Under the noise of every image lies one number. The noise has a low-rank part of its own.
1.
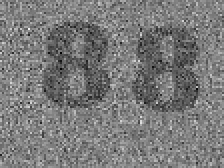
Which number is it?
88
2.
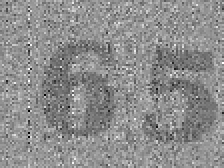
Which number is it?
65
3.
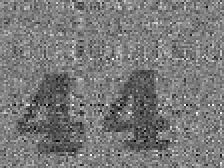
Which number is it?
44
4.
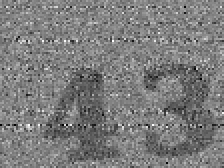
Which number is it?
43
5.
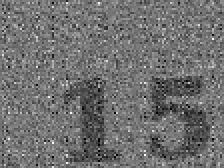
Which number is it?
15
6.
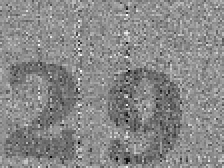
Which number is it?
29
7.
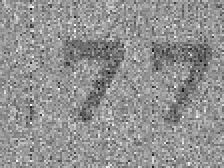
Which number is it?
77
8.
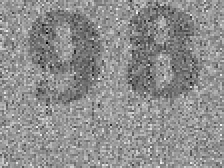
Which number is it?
98
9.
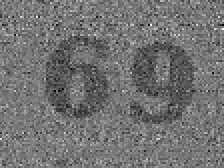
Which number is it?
69
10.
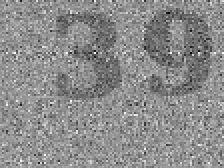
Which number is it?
39
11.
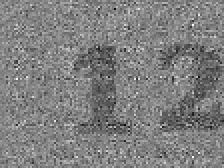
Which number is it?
12
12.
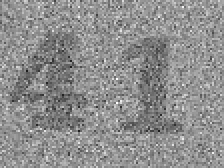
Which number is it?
41
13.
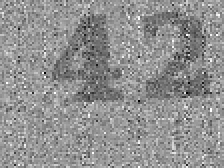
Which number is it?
42
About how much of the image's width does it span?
two thirds
